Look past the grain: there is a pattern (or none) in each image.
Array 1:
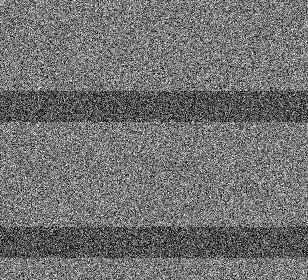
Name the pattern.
bands of rows
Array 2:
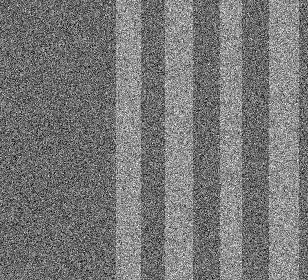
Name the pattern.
bands of columns
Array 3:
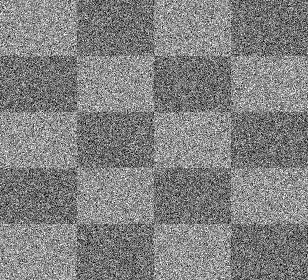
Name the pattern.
a checkerboard
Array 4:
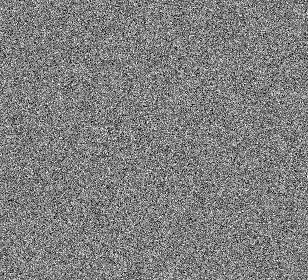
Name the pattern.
only noise
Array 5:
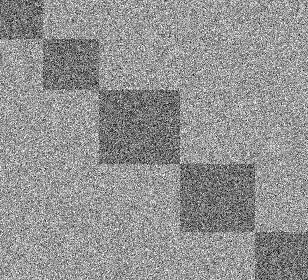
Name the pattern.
blocks along the diagonal
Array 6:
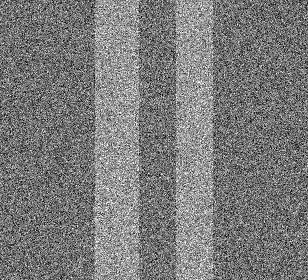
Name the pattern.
bands of columns
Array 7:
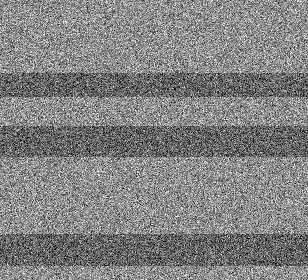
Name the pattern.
bands of rows
